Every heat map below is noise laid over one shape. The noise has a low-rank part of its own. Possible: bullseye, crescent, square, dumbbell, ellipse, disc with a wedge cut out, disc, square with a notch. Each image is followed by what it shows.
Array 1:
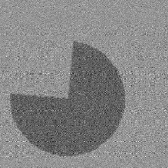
disc with a wedge cut out
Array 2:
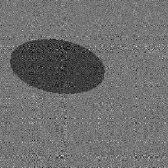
ellipse
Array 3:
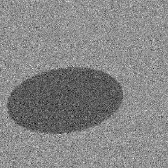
ellipse
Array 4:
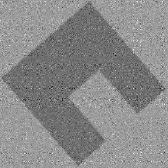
square with a notch
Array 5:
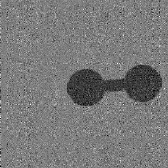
dumbbell
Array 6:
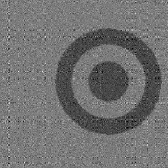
bullseye
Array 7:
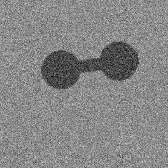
dumbbell
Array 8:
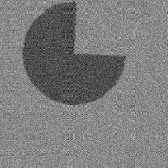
disc with a wedge cut out
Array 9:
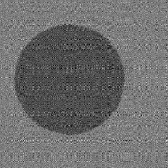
disc
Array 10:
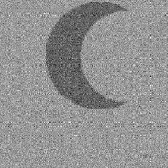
crescent
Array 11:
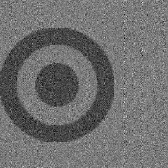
bullseye
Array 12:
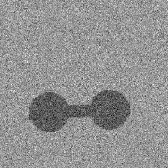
dumbbell
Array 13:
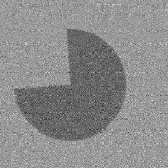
disc with a wedge cut out
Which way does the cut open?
up and left
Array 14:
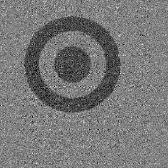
bullseye
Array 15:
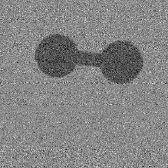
dumbbell
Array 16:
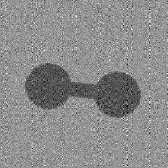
dumbbell
